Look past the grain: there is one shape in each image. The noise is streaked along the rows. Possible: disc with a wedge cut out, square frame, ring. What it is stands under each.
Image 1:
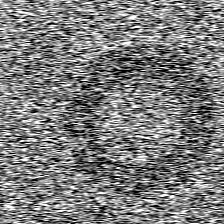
ring
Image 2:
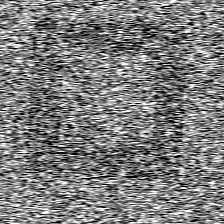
square frame
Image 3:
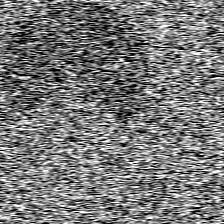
disc with a wedge cut out
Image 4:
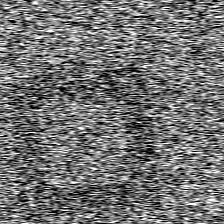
square frame
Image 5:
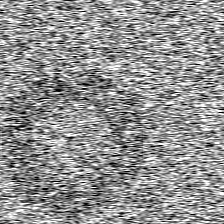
ring
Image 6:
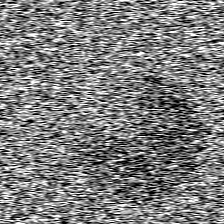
disc with a wedge cut out
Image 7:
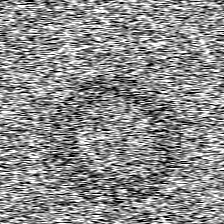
ring
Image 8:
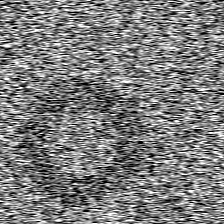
ring
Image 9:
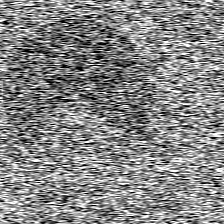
disc with a wedge cut out
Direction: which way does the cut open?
down
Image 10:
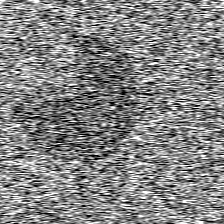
disc with a wedge cut out
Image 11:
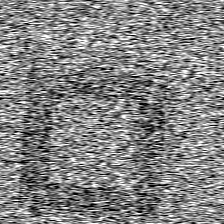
square frame
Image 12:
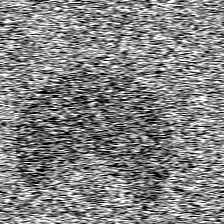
disc with a wedge cut out
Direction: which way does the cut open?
down
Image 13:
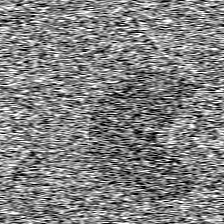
disc with a wedge cut out
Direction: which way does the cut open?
right
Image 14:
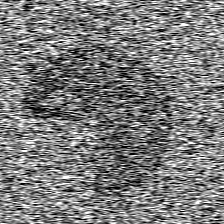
disc with a wedge cut out
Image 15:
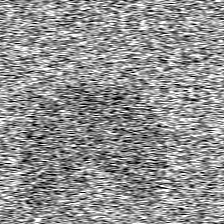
disc with a wedge cut out
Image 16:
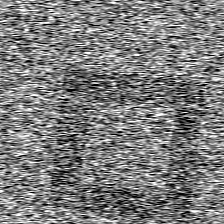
square frame
